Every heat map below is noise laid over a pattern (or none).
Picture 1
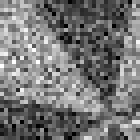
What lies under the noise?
spokes from one point
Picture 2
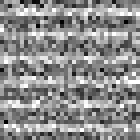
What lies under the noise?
horizontal stripes
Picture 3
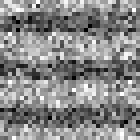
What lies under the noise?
horizontal stripes
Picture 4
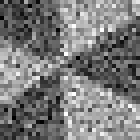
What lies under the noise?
spokes from one point
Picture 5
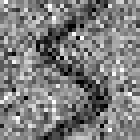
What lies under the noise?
a wavy band
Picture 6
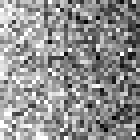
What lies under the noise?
a smooth slope
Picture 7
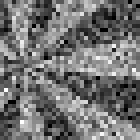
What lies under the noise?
spokes from one point
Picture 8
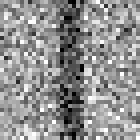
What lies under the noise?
one vertical stripe
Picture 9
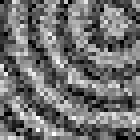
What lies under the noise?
rings round one point
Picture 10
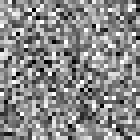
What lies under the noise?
only noise
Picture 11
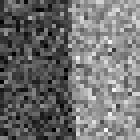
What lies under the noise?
a sharp edge
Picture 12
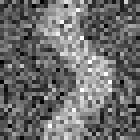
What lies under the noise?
a wavy band
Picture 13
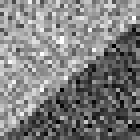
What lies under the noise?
a sharp edge
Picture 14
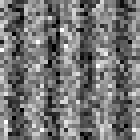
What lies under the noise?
vertical stripes
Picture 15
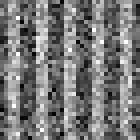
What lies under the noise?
vertical stripes
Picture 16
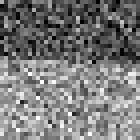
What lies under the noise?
a sharp edge
